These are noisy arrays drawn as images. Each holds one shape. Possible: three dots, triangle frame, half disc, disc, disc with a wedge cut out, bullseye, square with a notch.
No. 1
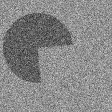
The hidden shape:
disc with a wedge cut out
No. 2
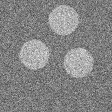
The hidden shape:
three dots
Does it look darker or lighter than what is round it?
lighter
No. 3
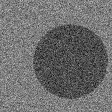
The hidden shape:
disc
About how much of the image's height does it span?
two thirds
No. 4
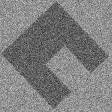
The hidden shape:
square with a notch
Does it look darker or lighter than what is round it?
darker
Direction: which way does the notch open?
down and right
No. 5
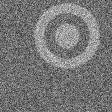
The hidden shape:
bullseye
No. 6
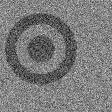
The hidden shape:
bullseye
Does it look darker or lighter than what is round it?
darker
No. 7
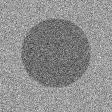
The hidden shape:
disc
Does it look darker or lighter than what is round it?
darker
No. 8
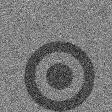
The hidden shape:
bullseye
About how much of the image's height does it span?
two thirds
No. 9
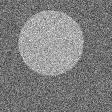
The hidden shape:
disc
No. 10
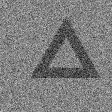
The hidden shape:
triangle frame
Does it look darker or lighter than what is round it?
darker
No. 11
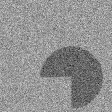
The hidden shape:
disc with a wedge cut out
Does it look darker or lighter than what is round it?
darker
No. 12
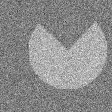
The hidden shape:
disc with a wedge cut out
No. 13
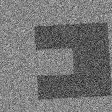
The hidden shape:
square with a notch
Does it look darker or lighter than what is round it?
darker
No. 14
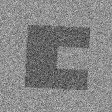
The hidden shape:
square with a notch
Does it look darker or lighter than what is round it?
darker
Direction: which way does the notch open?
right
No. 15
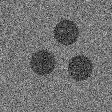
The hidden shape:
three dots
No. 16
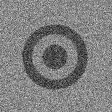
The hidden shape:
bullseye
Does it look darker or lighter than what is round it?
darker
